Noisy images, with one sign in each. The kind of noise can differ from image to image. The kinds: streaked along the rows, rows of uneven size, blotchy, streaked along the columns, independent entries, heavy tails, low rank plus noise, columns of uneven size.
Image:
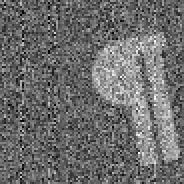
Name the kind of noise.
columns of uneven size
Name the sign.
pilcrow
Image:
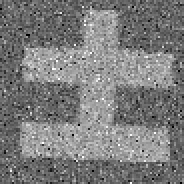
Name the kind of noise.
heavy tails
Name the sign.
plus-minus sign
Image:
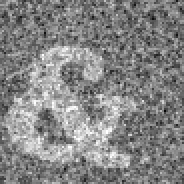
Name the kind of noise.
blotchy
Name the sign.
ampersand
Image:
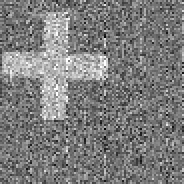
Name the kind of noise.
columns of uneven size
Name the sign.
plus sign
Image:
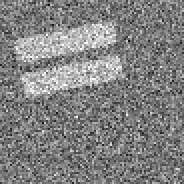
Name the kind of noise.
independent entries
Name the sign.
equals sign
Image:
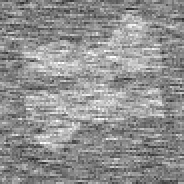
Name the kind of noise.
streaked along the rows
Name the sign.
not-equal sign
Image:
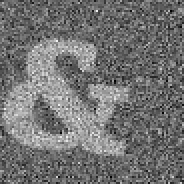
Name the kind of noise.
low rank plus noise
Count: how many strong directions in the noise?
three or four
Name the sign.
ampersand
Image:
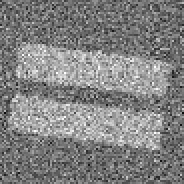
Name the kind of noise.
low rank plus noise
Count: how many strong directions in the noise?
three or four
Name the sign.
equals sign
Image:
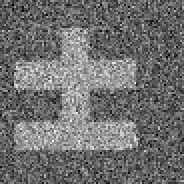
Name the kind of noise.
independent entries
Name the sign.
plus-minus sign
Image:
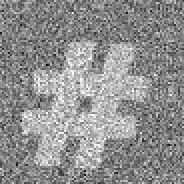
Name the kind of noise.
low rank plus noise
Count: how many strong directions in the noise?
three or four
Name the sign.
hash sign
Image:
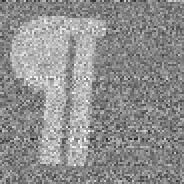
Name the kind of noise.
rows of uneven size
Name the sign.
pilcrow
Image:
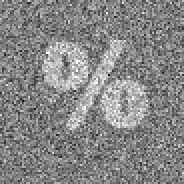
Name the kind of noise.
independent entries
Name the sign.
percent sign
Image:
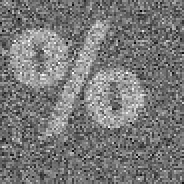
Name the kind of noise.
low rank plus noise
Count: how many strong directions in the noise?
five to eight
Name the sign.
percent sign
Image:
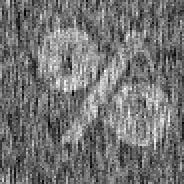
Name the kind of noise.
streaked along the columns
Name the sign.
percent sign
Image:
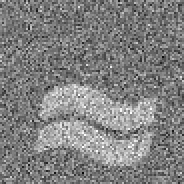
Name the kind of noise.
low rank plus noise
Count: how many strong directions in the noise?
one
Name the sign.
approximately sign
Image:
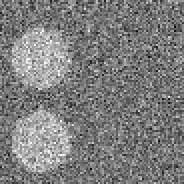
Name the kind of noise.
low rank plus noise
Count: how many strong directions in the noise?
one
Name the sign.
colon
